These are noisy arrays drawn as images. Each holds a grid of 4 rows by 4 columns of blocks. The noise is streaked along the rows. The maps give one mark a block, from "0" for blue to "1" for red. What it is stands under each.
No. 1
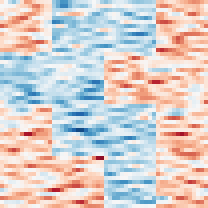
1001
0011
1001
1101
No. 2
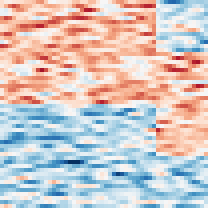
1110
1111
0001
0000
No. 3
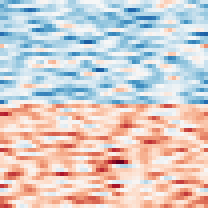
0000
0000
1111
1111
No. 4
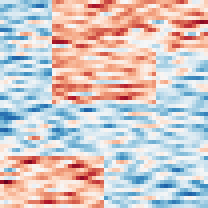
0111
0110
0000
1100
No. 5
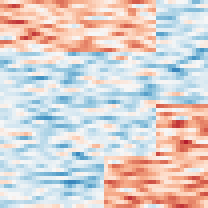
1110
0000
0001
0011
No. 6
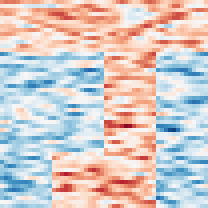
1111
0010
0010
0110
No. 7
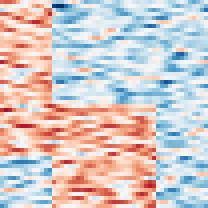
1000
1000
1110
0110
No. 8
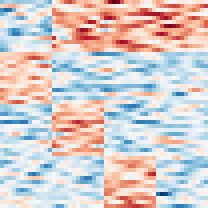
0111
1000
0100
0010
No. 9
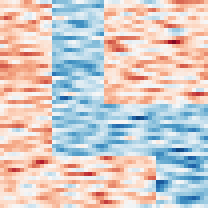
1011
1011
1000
1110
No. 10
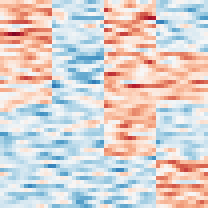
1010
1011
0010
0001
